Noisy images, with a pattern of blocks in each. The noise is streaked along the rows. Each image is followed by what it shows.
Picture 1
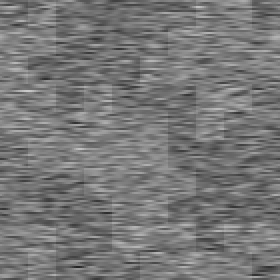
mirrored about the diagonal from the bottom left
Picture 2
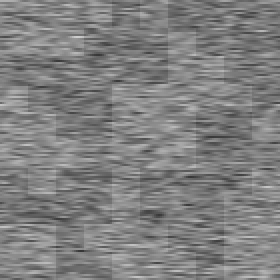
mirrored about the diagonal from the bottom left
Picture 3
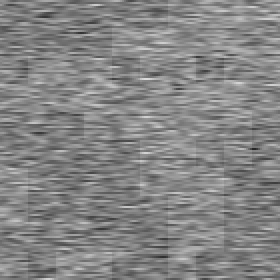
mirrored about the diagonal from the bottom left
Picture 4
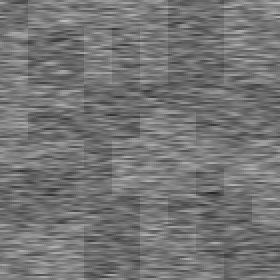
mirrored about the diagonal from the top left
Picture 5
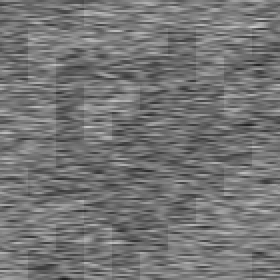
mirrored about the diagonal from the top left
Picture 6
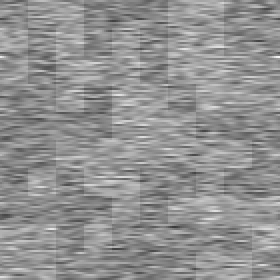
mirrored about the diagonal from the bottom left
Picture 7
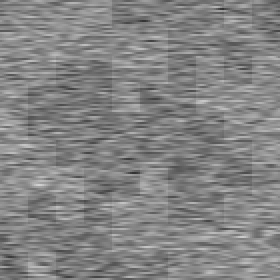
the same after a half turn
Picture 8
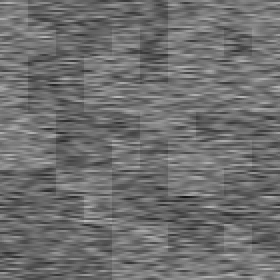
mirrored about the diagonal from the bottom left
